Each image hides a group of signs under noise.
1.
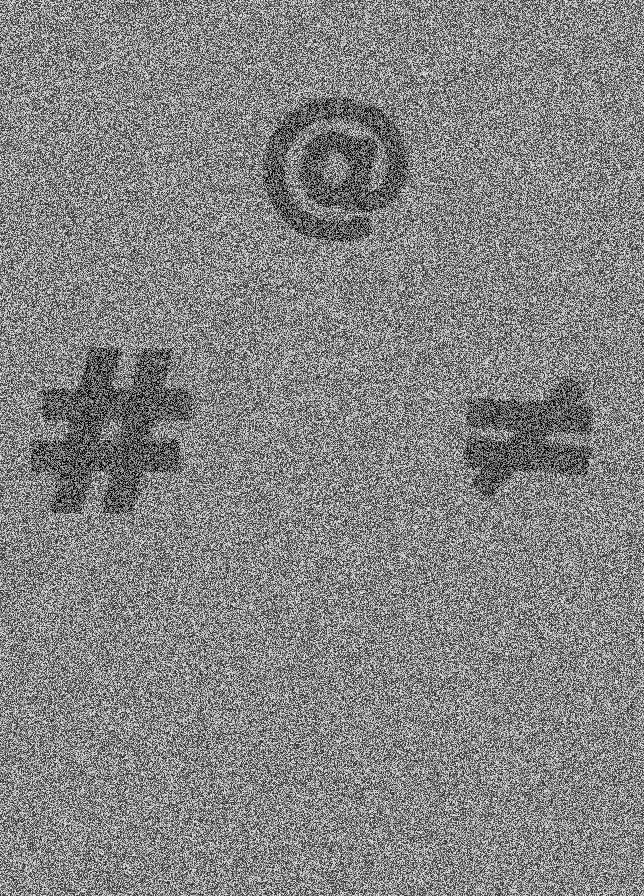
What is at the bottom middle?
nothing
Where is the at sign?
top middle
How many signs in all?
3
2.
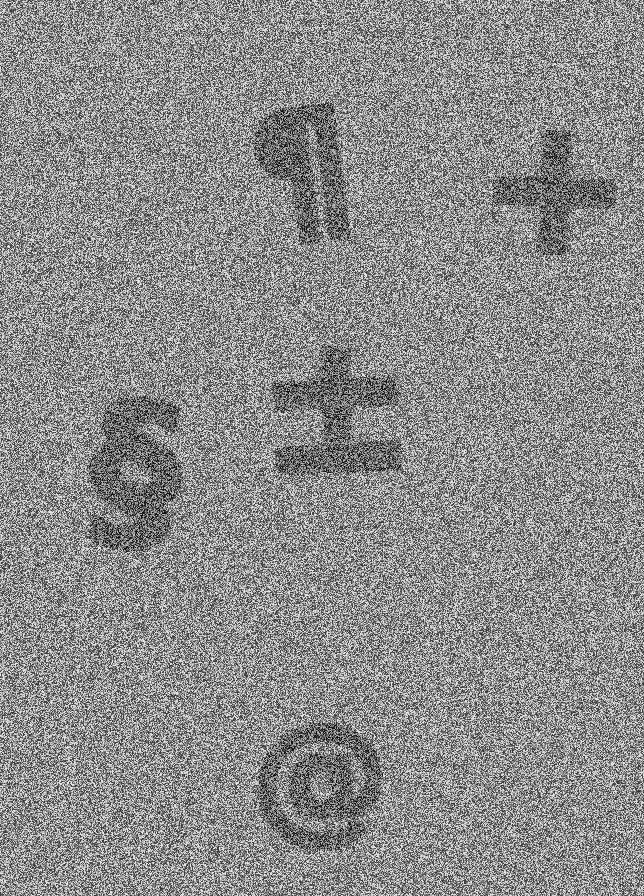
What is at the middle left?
section sign
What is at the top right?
plus sign
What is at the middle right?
nothing
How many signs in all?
5
